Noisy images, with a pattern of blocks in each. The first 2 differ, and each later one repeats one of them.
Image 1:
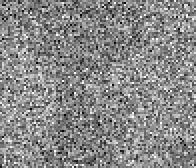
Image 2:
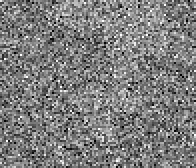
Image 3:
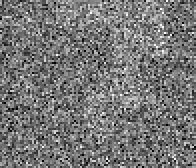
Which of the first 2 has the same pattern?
2
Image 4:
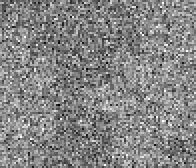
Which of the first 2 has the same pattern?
1
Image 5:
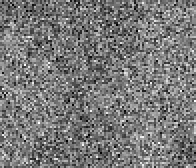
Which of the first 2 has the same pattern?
1
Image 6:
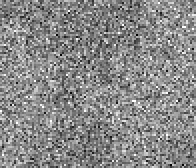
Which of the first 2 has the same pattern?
1
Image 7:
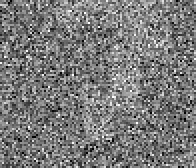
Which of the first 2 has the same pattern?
2
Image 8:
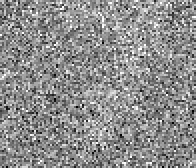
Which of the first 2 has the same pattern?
2
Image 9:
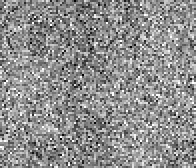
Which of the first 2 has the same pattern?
1
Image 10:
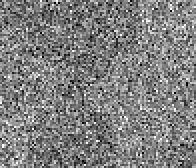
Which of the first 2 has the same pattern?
1
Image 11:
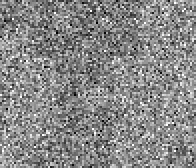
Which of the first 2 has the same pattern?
1
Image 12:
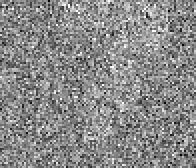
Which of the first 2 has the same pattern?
2
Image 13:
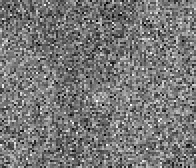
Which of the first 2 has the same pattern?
1
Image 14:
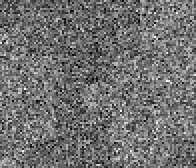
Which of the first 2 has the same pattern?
1
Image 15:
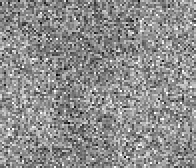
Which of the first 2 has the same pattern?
1
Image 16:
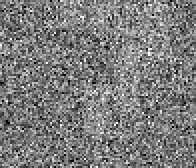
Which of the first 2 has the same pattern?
2
